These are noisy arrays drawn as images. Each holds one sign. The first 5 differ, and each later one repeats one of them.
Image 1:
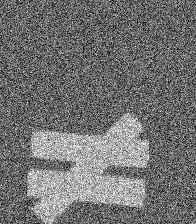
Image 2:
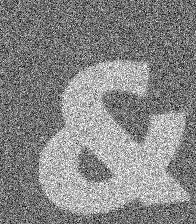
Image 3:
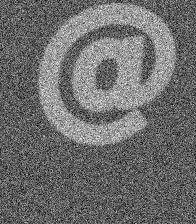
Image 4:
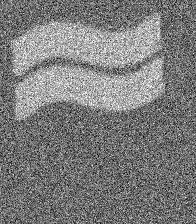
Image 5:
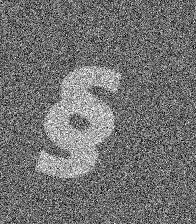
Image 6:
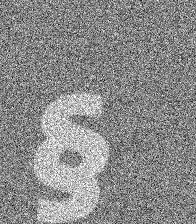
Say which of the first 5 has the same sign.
5
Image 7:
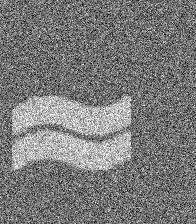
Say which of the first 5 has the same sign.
4
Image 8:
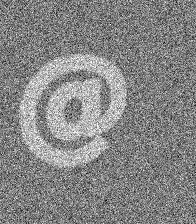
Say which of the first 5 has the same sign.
3
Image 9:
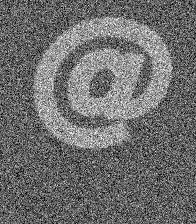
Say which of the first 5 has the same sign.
3
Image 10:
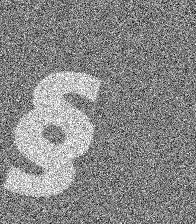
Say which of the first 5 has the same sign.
5
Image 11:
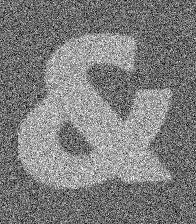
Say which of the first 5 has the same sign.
2
